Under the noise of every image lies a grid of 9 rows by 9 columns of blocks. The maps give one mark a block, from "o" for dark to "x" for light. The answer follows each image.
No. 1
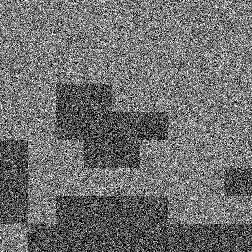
xxxxxxxxx
xxxxxxxxx
xxxxxxxxx
xxooxxxxx
xxooooxxx
oxxooxxxx
oxxxxxxxo
oxooooxxx
xoooooooo
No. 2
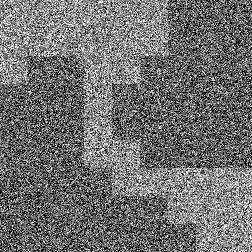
xxxxxxooo
xxxxxxooo
xooxxoooo
oooxooooo
oooxooooo
oooxxoooo
ooooxxxxx
ooooooxxx
oooooooxx
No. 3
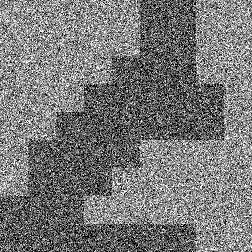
xxxxxooxx
xxxxxooxx
xxxxoooxx
xxxooooox
xxoooooox
xooooxxxx
xoooxxxxx
oooxxxxxx
oooooooxx
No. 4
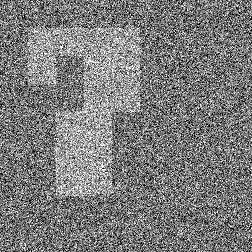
ooooooooo
oxxxxoooo
oxoxxoooo
oooxxoooo
ooxxooooo
ooxxooooo
ooxxooooo
ooooooooo
ooooooooo
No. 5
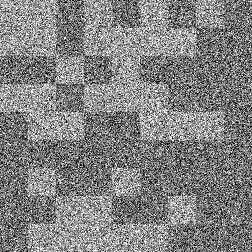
xxoxoxoxo
xxoxxxxoo
ooxoxoooo
xxoxxxooo
oxxooxxxo
ooooooooo
oxooxoooo
ooxxooxoo
oxxxxxooo
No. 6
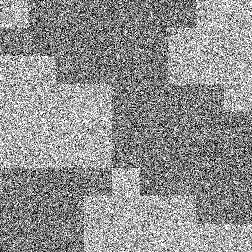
xooooooxx
ooooooxxx
xxooooxxx
xxxxoooox
xxxxooooo
xxxxooooo
ooooxoooo
oooxxxxoo
oooxxxxxx
